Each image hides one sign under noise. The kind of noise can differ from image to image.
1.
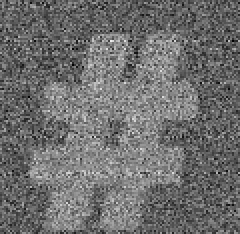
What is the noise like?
rows of uneven size
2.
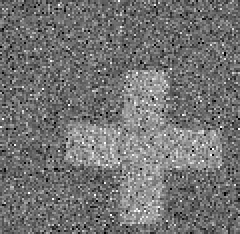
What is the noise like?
heavy tails
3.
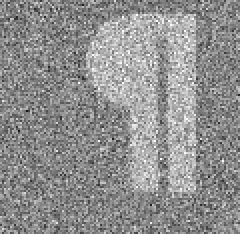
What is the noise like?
low rank plus noise
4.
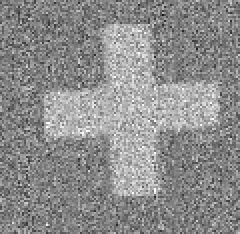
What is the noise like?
columns of uneven size
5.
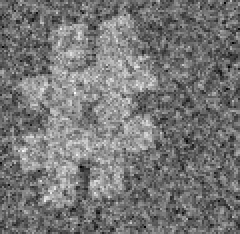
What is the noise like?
blotchy
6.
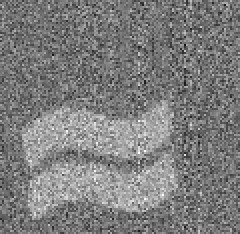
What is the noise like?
columns of uneven size
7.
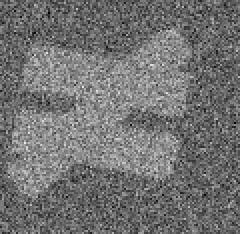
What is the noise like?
independent entries
